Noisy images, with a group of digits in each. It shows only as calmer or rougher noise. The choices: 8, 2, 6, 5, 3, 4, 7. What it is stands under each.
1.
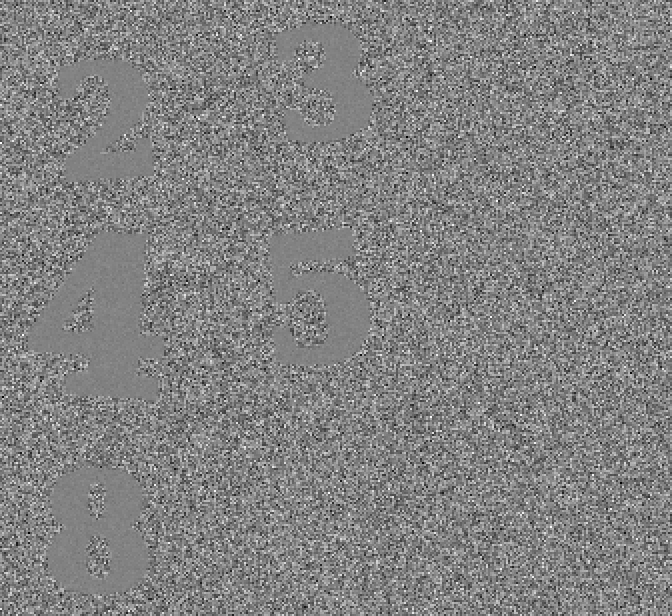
top left: 2; top middle: 3; middle left: 4; centre: 5; bottom left: 8
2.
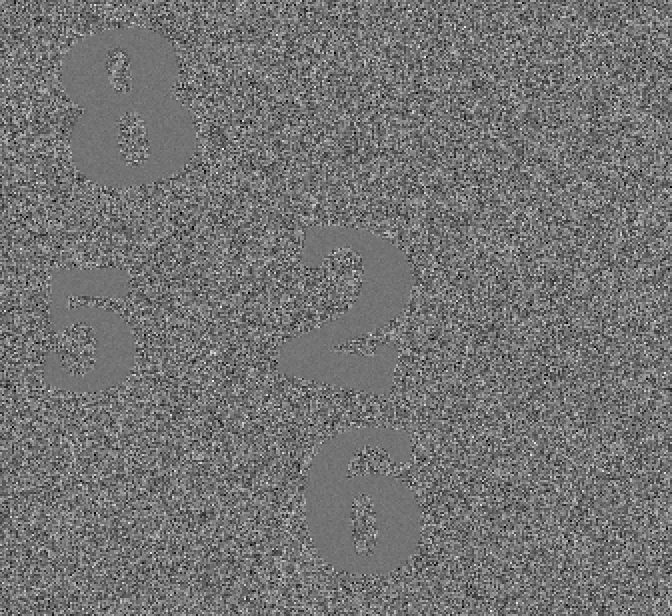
top left: 8; middle left: 5; centre: 2; bottom middle: 6
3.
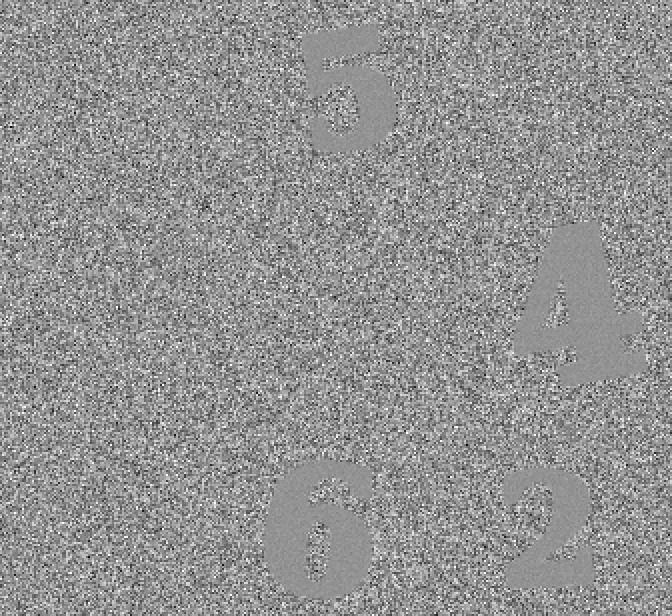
top middle: 5; middle right: 4; bottom middle: 6; bottom right: 2
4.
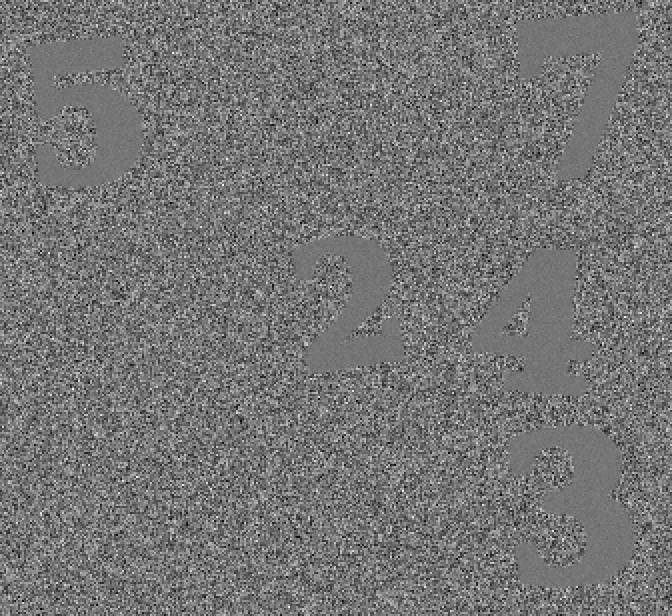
top left: 5; top right: 7; centre: 2; middle right: 4; bottom right: 3
